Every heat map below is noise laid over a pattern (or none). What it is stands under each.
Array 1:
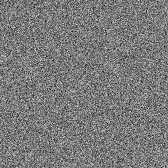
only noise
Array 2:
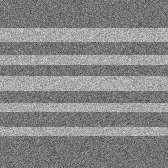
bands of rows
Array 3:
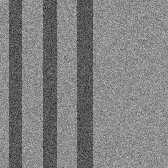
bands of columns
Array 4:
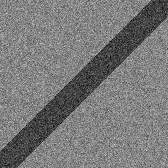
a diagonal band
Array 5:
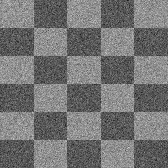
a checkerboard
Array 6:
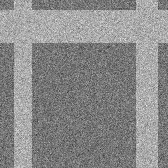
bands of rows crossing bands of columns
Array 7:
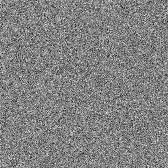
only noise
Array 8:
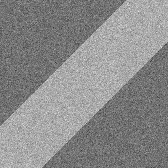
a diagonal band
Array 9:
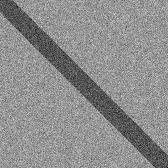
a diagonal band
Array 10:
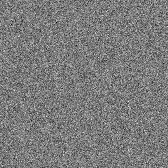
only noise
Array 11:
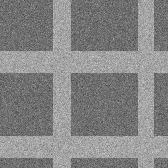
bands of rows crossing bands of columns
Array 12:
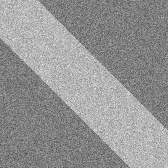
a diagonal band
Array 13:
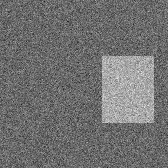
one block
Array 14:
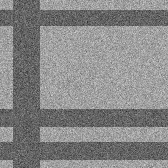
bands of rows crossing bands of columns
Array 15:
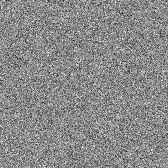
only noise
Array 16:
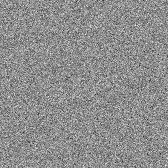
only noise
